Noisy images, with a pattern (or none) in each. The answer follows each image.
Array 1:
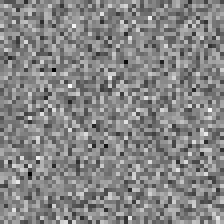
only noise
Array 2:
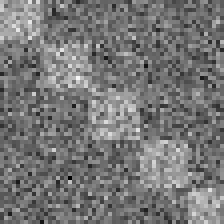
blocks along the diagonal
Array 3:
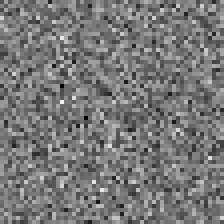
only noise
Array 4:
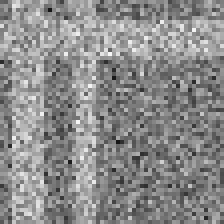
bands of rows crossing bands of columns
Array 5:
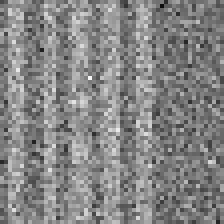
bands of columns
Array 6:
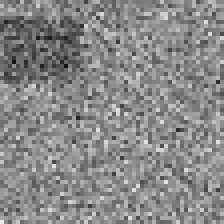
one block
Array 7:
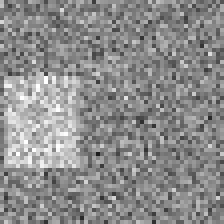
one block
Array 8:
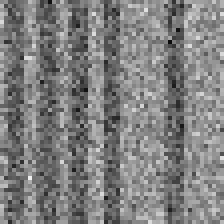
bands of columns
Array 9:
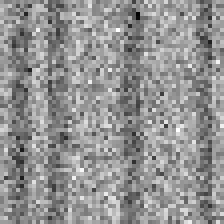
bands of columns
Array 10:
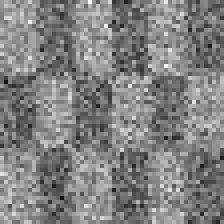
a checkerboard
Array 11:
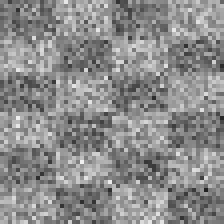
a checkerboard
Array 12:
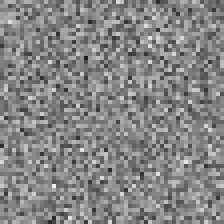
only noise
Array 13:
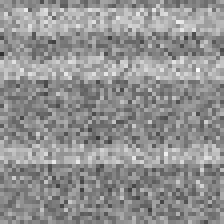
bands of rows
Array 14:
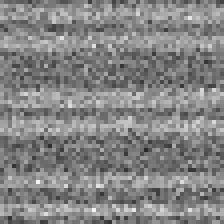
bands of rows
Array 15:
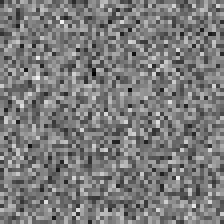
only noise
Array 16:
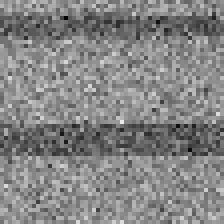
bands of rows
